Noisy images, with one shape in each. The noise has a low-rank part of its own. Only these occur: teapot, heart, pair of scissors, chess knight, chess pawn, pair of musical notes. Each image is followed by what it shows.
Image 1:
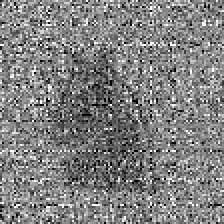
chess knight
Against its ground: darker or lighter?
darker
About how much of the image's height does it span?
two thirds
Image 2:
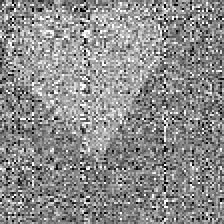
heart
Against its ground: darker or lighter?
lighter
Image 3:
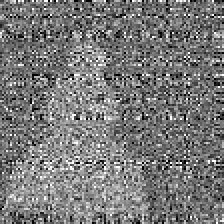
chess pawn
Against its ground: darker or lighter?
lighter
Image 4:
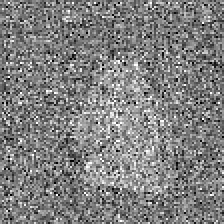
chess knight
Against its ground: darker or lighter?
lighter
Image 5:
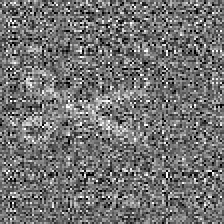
pair of scissors
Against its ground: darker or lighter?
lighter
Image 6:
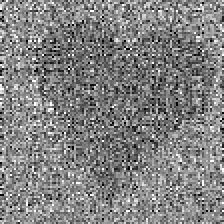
heart
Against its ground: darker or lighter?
darker
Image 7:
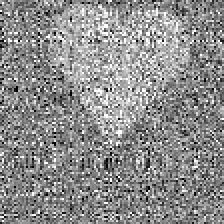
heart
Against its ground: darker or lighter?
lighter
